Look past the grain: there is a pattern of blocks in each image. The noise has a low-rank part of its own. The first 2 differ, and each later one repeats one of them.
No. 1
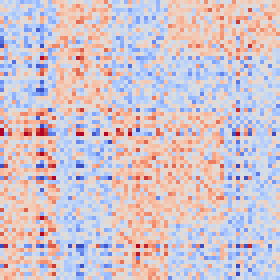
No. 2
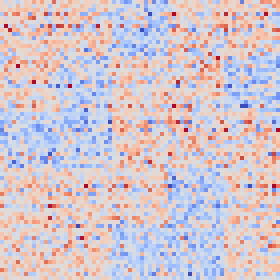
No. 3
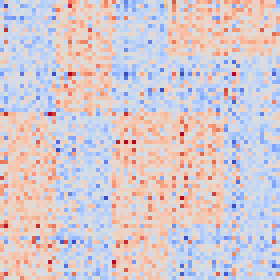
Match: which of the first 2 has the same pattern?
1
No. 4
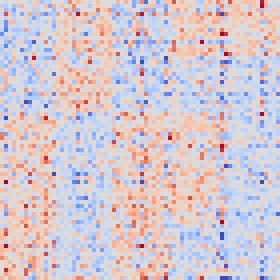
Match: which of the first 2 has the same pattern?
1
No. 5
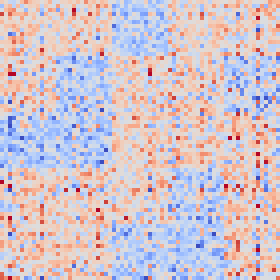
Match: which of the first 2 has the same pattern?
2
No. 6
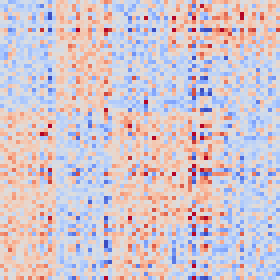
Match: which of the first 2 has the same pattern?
1
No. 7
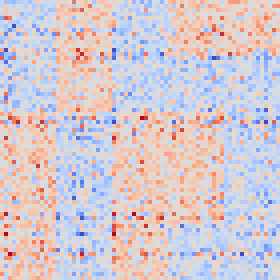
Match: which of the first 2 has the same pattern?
1
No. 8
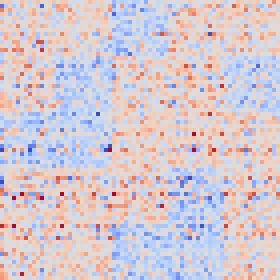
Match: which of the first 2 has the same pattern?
2
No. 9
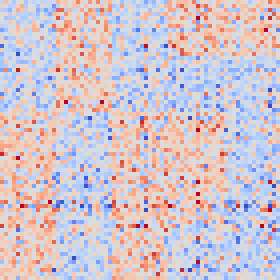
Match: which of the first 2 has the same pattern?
1
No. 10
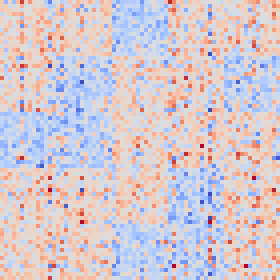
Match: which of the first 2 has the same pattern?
2
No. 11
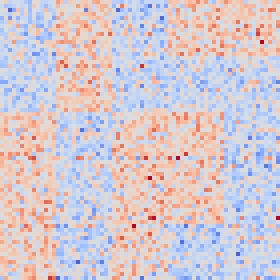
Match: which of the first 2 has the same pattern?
1
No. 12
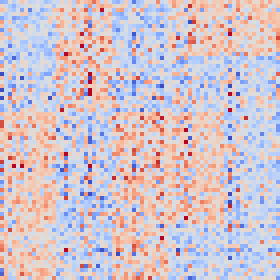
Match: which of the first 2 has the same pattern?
1
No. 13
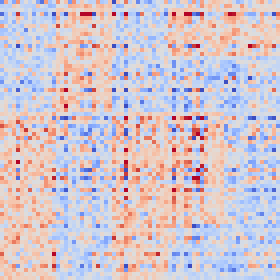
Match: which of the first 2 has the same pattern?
1
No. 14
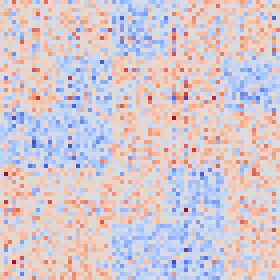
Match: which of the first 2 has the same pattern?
2
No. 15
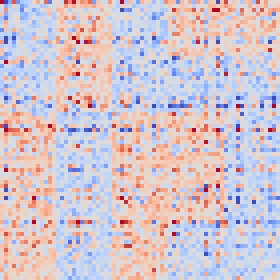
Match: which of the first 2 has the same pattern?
1
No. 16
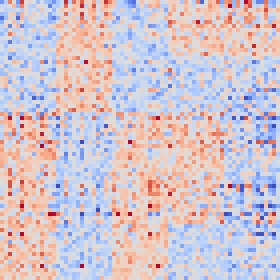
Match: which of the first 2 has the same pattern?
1
